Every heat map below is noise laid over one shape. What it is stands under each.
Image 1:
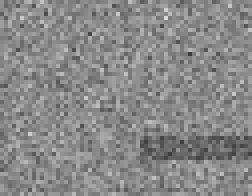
bar
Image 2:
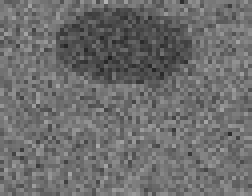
ellipse
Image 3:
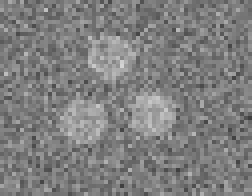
three dots
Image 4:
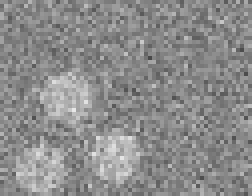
three dots
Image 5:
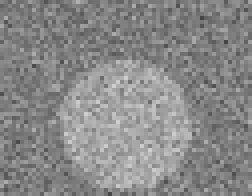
disc
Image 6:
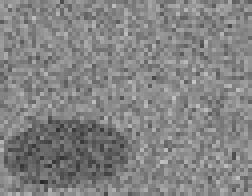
ellipse
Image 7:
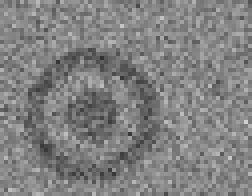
bullseye
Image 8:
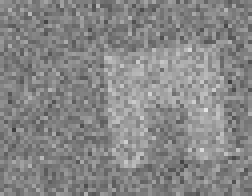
square with a notch
